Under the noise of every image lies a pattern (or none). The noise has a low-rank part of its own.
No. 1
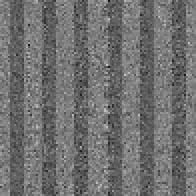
vertical stripes
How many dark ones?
6
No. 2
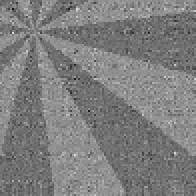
spokes from one point
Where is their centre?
top left
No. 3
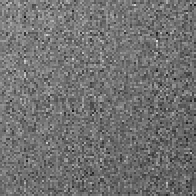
a smooth slope
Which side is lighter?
top left
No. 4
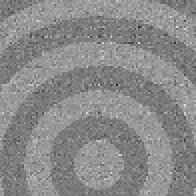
rings round one point
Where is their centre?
bottom middle
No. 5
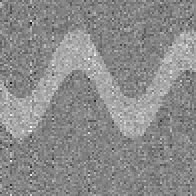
a wavy band
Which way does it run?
left to right
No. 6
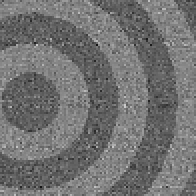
rings round one point
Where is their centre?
middle left
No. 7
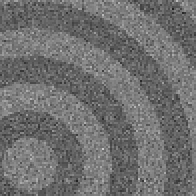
rings round one point
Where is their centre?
bottom left
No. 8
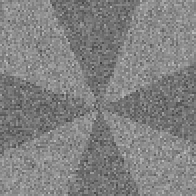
spokes from one point
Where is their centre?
centre
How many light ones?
4
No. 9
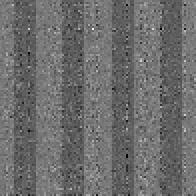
vertical stripes
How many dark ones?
4
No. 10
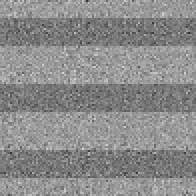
horizontal stripes
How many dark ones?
3
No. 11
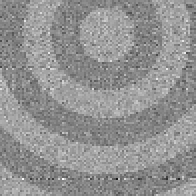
rings round one point
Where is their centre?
top middle
